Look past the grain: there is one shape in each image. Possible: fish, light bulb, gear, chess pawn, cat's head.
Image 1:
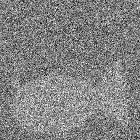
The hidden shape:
fish
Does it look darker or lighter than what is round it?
lighter
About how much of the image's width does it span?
nearly all
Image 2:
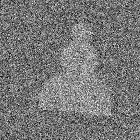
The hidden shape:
chess pawn
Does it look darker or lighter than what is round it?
lighter
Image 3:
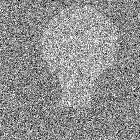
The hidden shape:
light bulb
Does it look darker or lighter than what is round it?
lighter
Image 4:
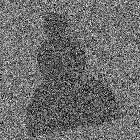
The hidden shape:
chess pawn
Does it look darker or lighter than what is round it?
darker
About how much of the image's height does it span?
nearly all
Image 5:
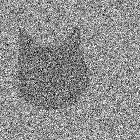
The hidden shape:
cat's head
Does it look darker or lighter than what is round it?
darker
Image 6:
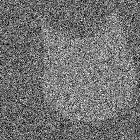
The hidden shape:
cat's head
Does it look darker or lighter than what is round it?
lighter
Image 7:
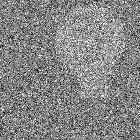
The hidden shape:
light bulb
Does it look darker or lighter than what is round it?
lighter
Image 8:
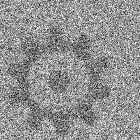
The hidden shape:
gear
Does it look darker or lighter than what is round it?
darker
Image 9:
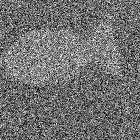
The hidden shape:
fish
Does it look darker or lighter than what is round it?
lighter
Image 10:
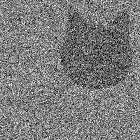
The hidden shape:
cat's head
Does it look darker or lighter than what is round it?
darker
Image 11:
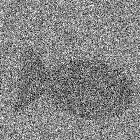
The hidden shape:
fish
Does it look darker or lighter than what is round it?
darker
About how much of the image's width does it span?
nearly all
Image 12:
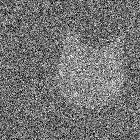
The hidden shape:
cat's head
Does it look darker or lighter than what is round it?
lighter
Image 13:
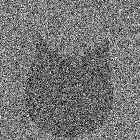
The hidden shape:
cat's head
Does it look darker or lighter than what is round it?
darker
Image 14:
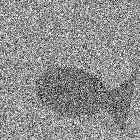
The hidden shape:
fish
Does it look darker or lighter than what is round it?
darker
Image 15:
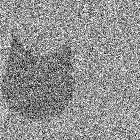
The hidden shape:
cat's head
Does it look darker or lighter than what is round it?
darker
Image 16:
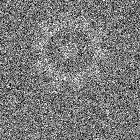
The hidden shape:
gear
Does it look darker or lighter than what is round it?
lighter
